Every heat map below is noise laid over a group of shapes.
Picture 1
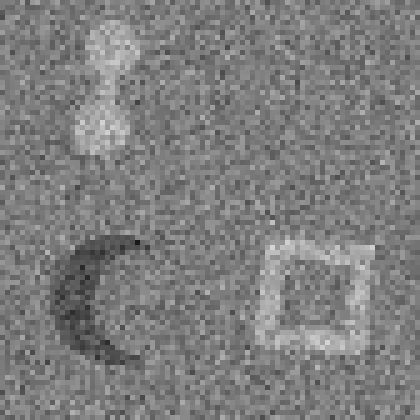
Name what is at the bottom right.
square frame
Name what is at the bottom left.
crescent
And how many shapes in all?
3
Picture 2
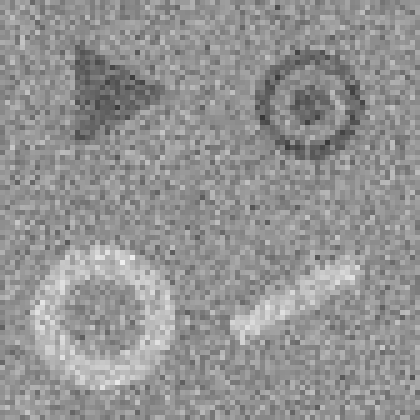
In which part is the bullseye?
top right
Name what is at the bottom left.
ring
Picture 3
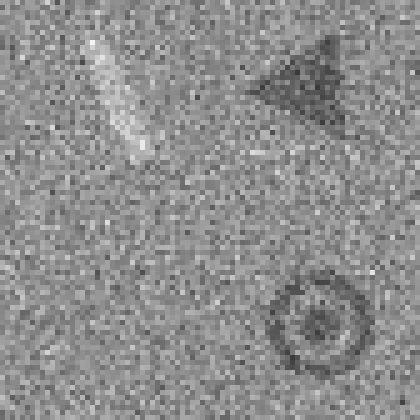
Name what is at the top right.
triangle
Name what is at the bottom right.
bullseye
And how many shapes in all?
3
